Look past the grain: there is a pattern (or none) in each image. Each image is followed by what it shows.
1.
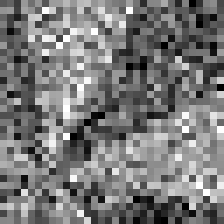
spokes from one point
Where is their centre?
bottom left
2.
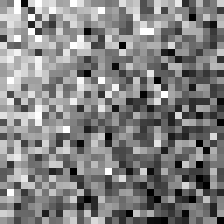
a smooth slope
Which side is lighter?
top left
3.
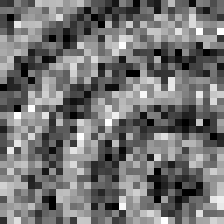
rings round one point
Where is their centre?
bottom right
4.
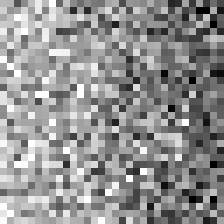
a smooth slope
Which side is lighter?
left
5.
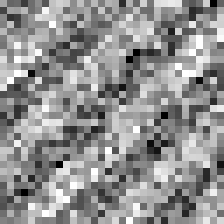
diagonal stripes
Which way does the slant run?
bottom left to top right
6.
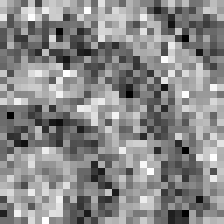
rings round one point
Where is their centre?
bottom left
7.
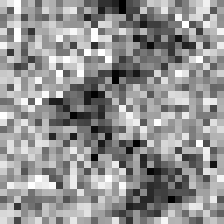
a wavy band
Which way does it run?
top to bottom
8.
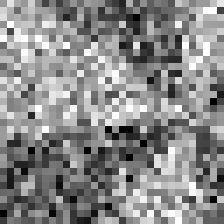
spokes from one point
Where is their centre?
middle right
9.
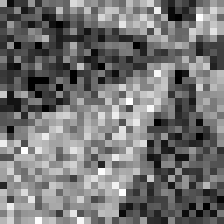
spokes from one point
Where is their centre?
top right
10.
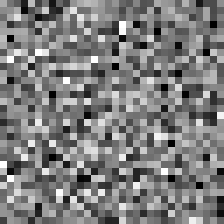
only noise
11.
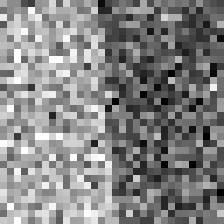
a sharp edge
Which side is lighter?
left
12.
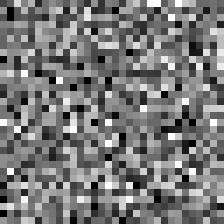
only noise
